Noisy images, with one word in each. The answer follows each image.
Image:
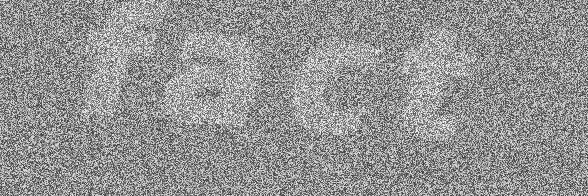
fact
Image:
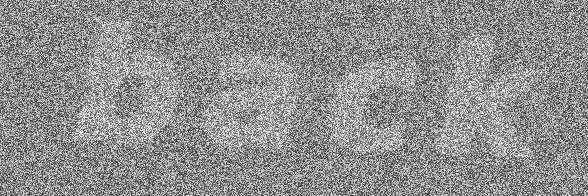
back
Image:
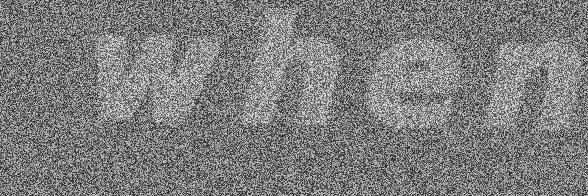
when
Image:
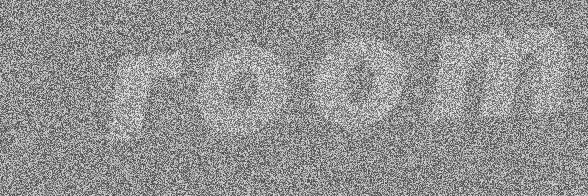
room
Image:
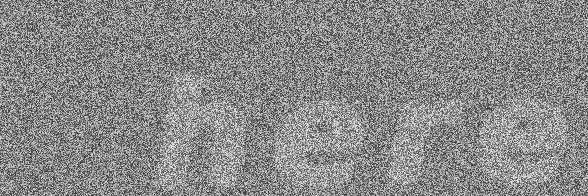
here
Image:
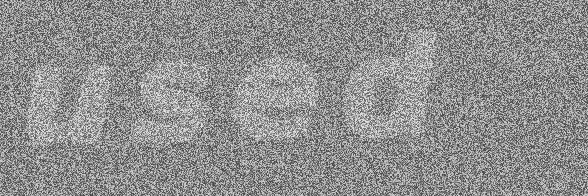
used
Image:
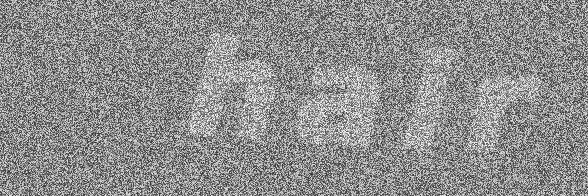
hair
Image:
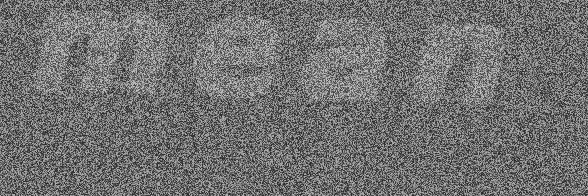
mean
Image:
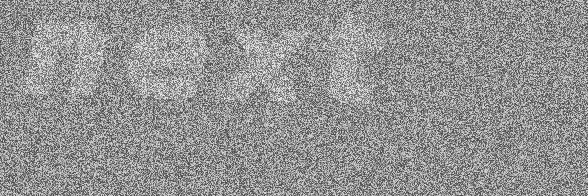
next
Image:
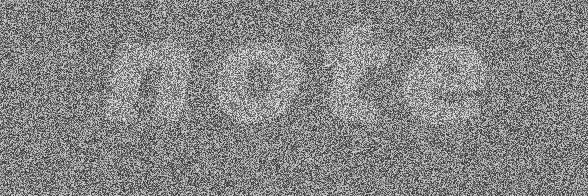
note
